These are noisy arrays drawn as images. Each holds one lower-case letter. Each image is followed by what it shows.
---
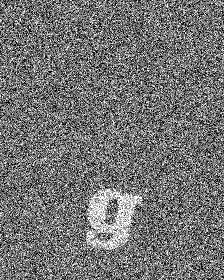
light g, bottom middle
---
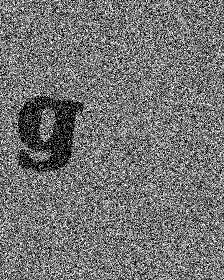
dark g, middle left
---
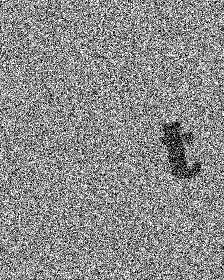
dark t, middle right
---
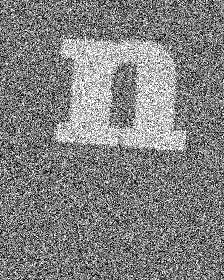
light n
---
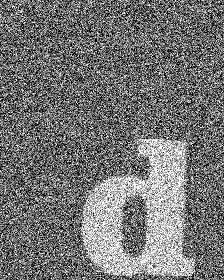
light d
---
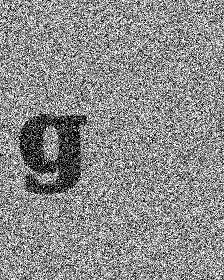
dark g, middle left
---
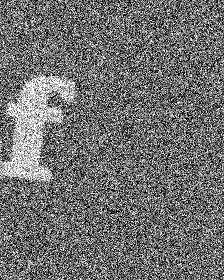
light f, middle left
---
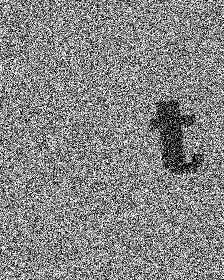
dark t, middle right
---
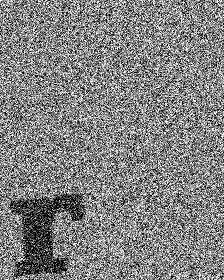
dark r, bottom left
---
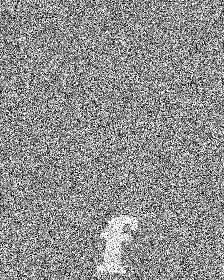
light f, bottom middle
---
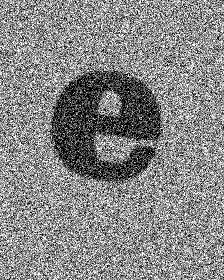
dark e
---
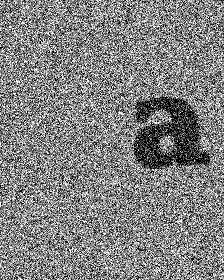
dark a, middle right
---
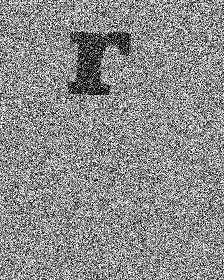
dark r, top middle
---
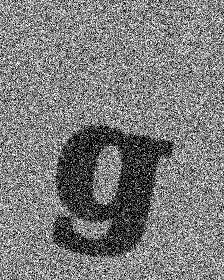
dark g
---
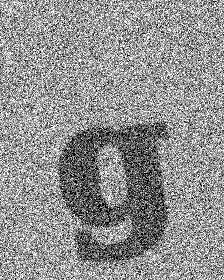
dark g
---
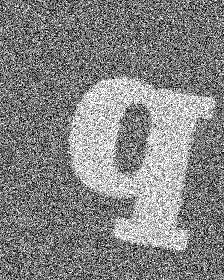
light q
